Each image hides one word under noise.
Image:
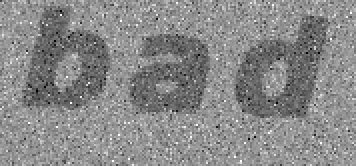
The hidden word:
bad
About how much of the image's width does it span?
nearly all
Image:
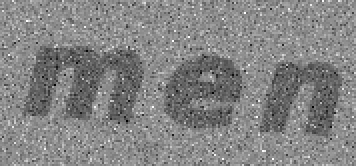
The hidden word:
men
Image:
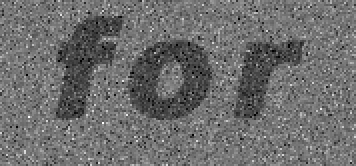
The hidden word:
for
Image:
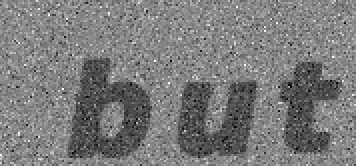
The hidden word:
but
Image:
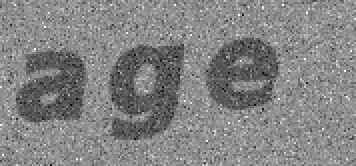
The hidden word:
age
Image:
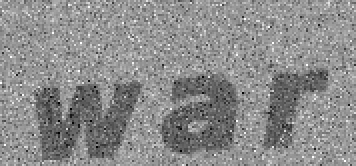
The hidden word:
war
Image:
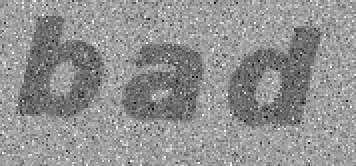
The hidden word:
bad
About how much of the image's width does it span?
nearly all
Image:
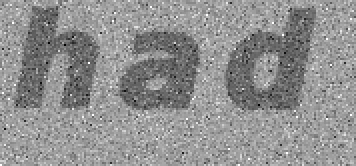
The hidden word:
had
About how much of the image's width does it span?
nearly all
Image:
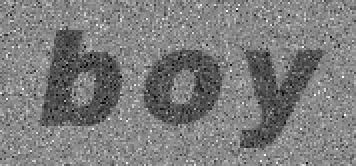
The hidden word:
boy
